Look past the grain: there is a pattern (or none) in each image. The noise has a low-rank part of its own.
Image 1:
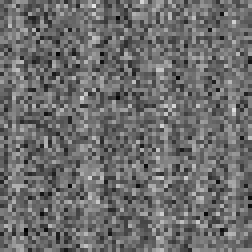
bands of columns
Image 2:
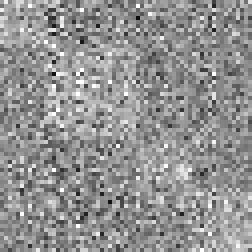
blocks along the diagonal
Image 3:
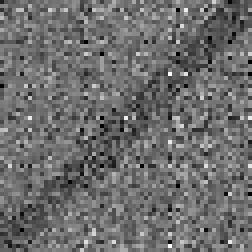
a diagonal band
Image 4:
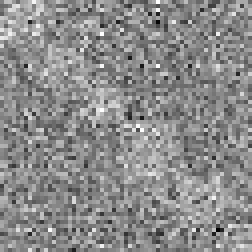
blocks along the diagonal
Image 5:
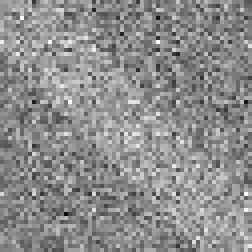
a diagonal band
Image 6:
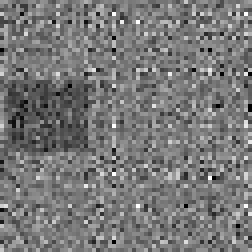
one block
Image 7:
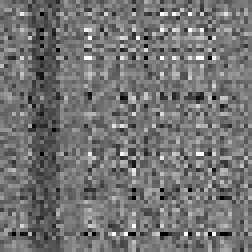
one band of columns
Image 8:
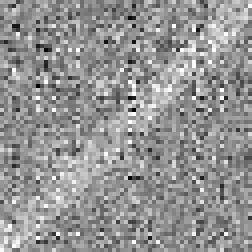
a diagonal band
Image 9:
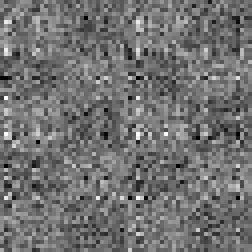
a checkerboard
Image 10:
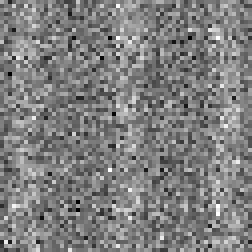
bands of columns
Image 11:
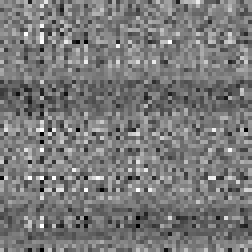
bands of rows
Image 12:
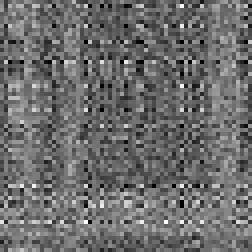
bands of rows crossing bands of columns
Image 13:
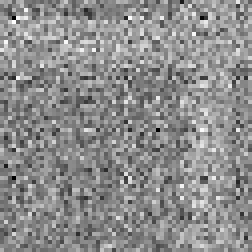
bands of rows crossing bands of columns
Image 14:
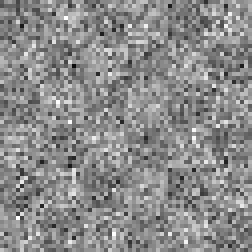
a checkerboard
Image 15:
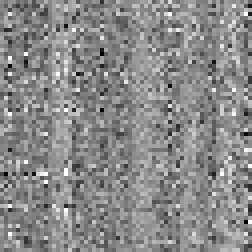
bands of columns
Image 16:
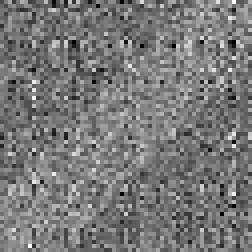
a diagonal band
